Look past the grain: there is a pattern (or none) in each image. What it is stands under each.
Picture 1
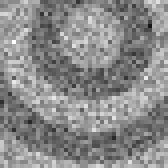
rings round one point
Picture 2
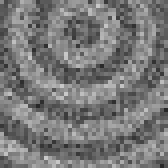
rings round one point
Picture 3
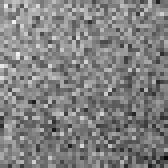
a smooth slope
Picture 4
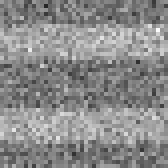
horizontal stripes
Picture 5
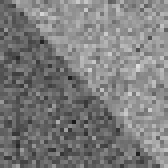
a sharp edge
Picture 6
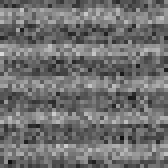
horizontal stripes
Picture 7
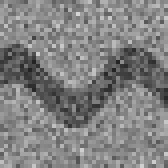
a wavy band
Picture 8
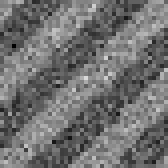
diagonal stripes
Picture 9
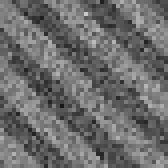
diagonal stripes
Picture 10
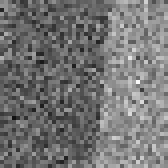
a sharp edge
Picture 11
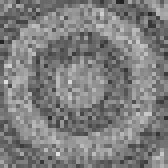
rings round one point
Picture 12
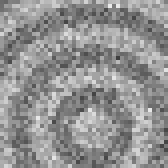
rings round one point
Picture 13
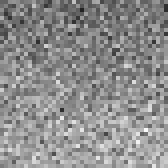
a smooth slope
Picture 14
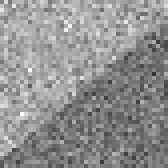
a sharp edge
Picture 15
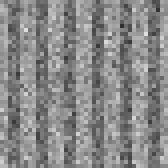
vertical stripes
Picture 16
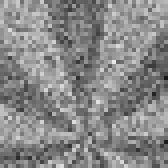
spokes from one point
